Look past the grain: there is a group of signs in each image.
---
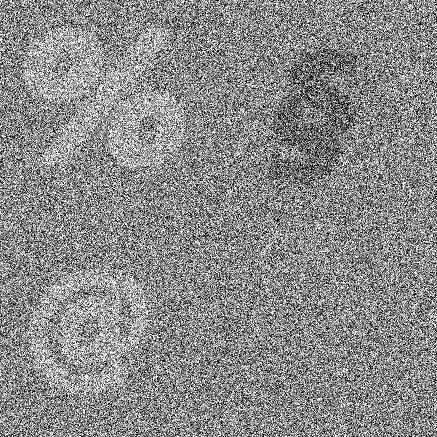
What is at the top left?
percent sign
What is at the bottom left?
at sign
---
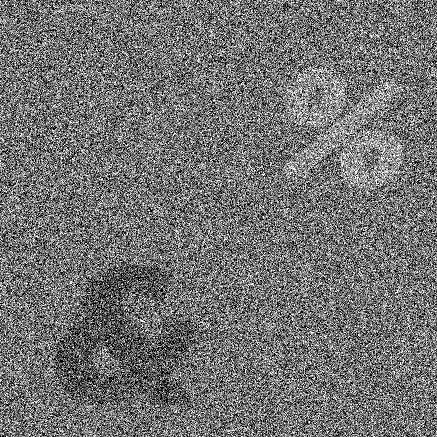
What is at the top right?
percent sign
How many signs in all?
2
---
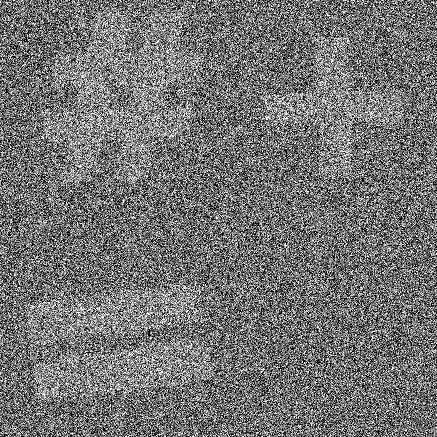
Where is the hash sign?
top left
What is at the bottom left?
equals sign
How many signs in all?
3
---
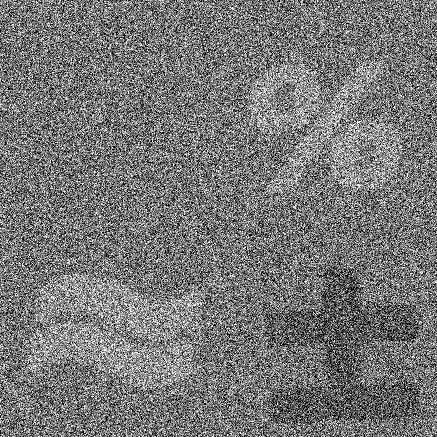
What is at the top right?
percent sign
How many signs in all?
3
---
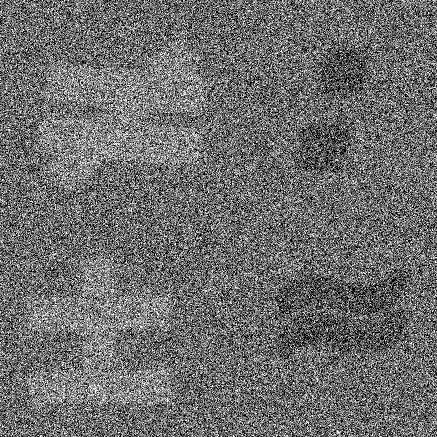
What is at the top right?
colon
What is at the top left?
not-equal sign
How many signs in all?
4
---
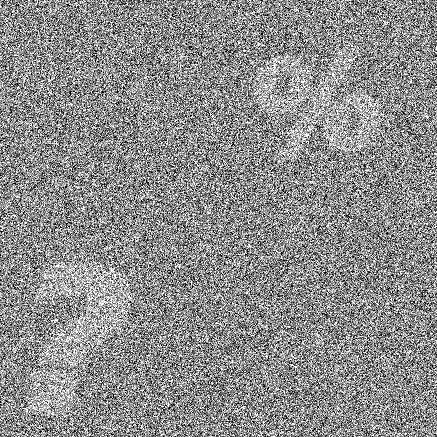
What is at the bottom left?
question mark
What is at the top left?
nothing
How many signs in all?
2
